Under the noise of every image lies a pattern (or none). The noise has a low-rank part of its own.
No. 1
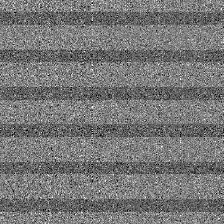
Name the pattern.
horizontal stripes
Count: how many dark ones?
6
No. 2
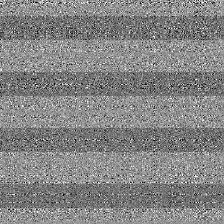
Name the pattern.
horizontal stripes
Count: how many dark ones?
4
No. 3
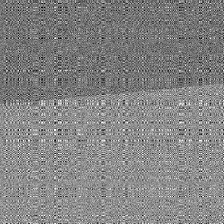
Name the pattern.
a sharp edge
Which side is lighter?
bottom
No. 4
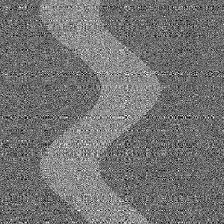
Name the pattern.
a wavy band
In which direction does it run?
top to bottom
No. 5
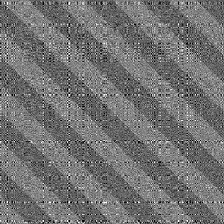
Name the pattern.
diagonal stripes
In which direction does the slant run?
top left to bottom right
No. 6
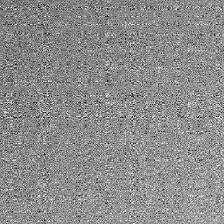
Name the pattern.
a smooth slope
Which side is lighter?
bottom right
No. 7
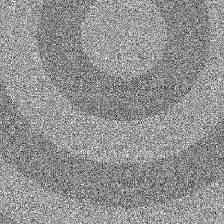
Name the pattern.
rings round one point
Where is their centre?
top middle
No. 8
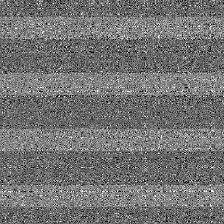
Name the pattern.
horizontal stripes
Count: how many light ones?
4
